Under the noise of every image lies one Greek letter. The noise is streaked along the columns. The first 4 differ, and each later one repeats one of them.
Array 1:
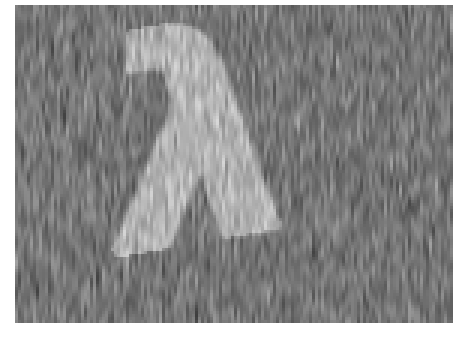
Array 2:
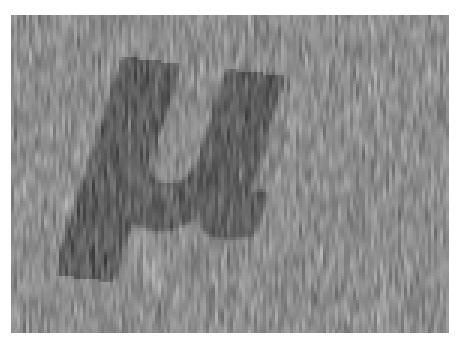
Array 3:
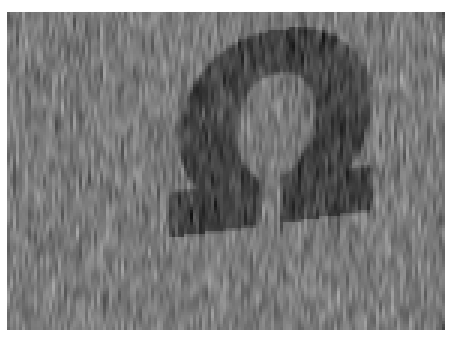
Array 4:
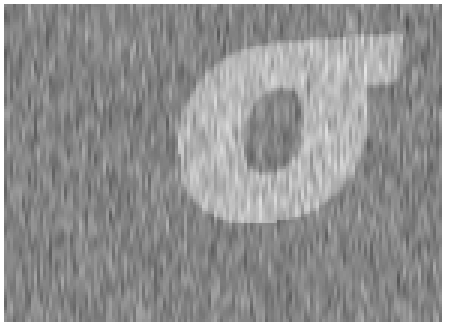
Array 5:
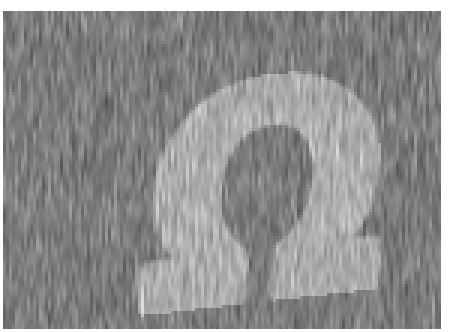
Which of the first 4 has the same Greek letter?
3
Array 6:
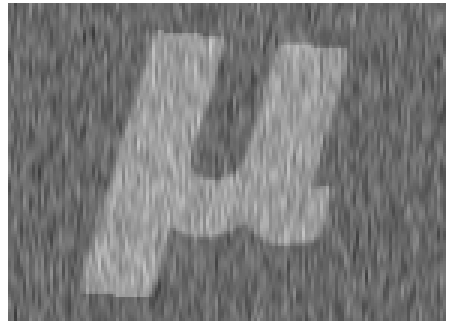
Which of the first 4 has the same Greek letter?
2
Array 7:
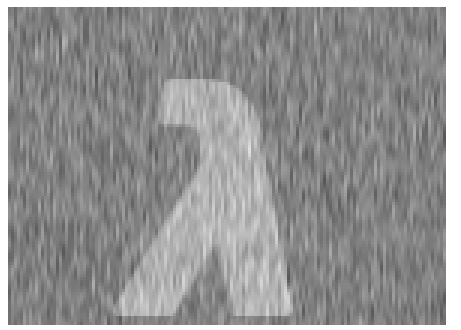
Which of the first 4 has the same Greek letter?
1
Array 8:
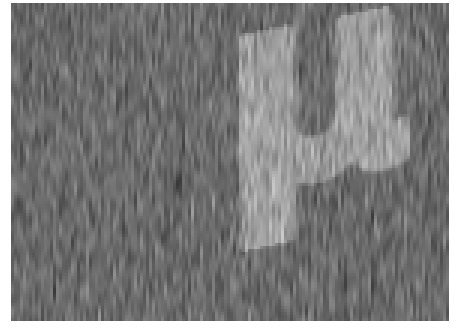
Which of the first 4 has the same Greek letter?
2
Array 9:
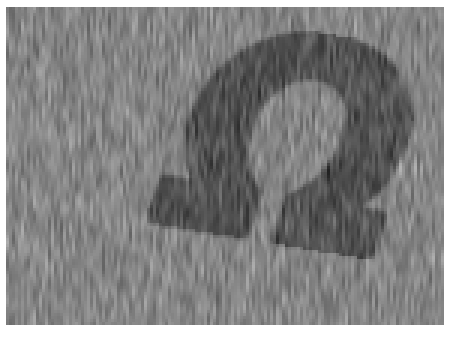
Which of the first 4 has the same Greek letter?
3
